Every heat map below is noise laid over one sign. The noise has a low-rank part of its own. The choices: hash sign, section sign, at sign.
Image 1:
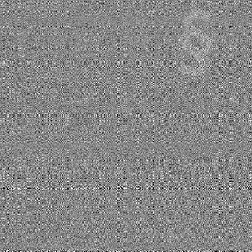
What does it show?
light section sign, top right
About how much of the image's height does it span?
a quarter
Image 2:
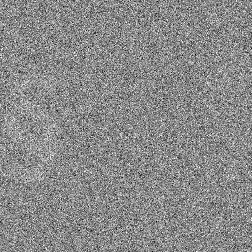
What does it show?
light section sign, middle left
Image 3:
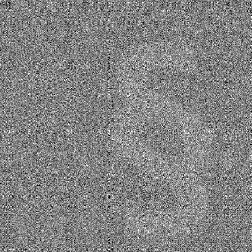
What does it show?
light section sign
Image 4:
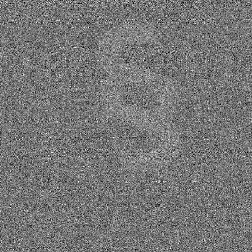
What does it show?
light section sign
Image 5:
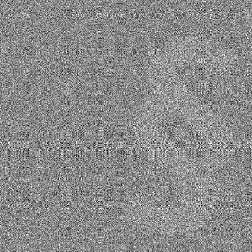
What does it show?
light section sign
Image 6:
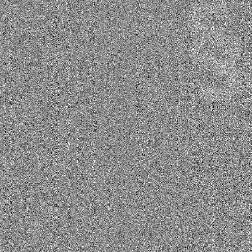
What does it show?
light section sign, top right
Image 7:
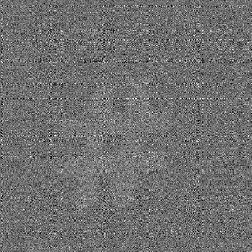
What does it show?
light hash sign
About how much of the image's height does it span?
half
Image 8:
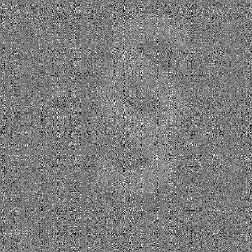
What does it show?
light section sign
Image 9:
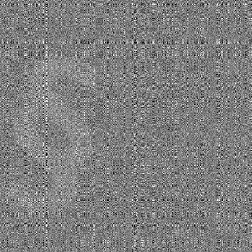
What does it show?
light section sign
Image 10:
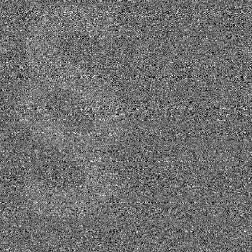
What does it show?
light section sign
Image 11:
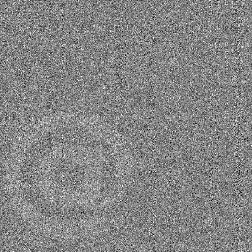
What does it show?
light at sign
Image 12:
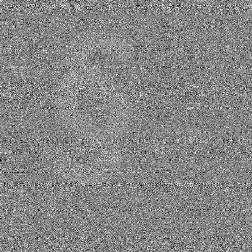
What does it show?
light section sign
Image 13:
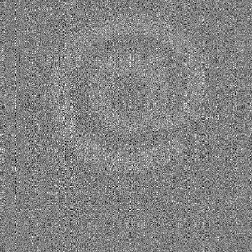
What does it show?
light at sign
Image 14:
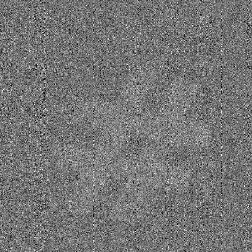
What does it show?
light hash sign
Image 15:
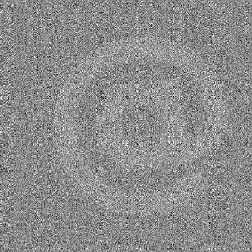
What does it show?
light at sign
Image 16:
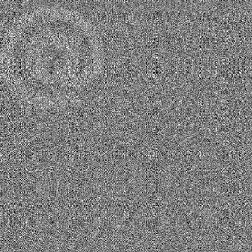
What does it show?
light at sign, top left
